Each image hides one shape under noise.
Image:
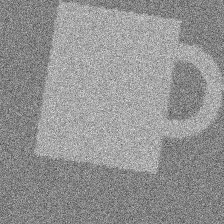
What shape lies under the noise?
cup
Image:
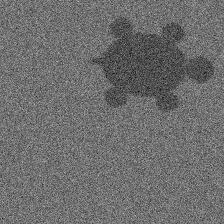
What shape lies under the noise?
turtle
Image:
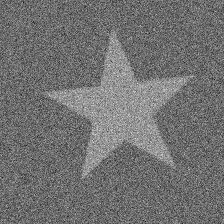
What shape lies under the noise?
star
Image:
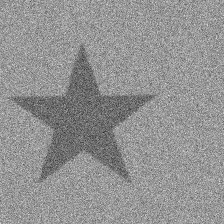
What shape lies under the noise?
star
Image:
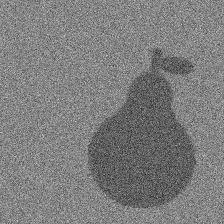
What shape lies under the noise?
pear
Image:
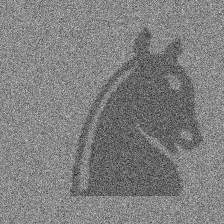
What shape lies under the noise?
chess knight
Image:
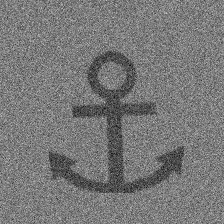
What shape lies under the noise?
anchor
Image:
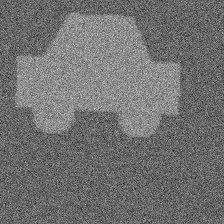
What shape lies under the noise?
car
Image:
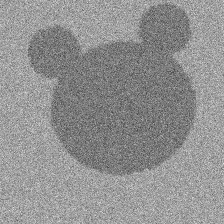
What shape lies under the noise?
bear's head
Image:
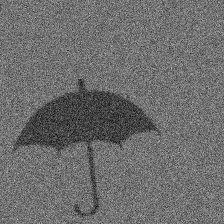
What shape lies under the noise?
umbrella
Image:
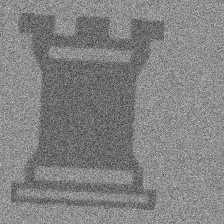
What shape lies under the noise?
chess rook
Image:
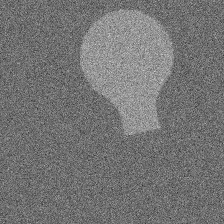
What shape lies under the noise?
light bulb
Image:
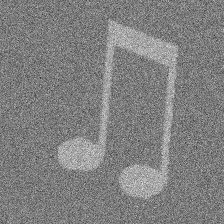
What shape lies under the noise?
pair of musical notes
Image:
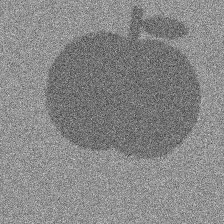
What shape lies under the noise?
apple
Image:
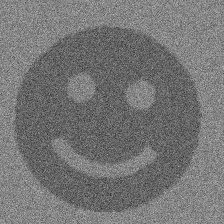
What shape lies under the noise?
smiling face
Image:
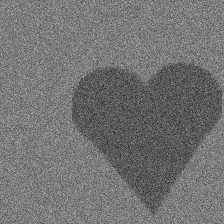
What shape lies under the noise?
heart
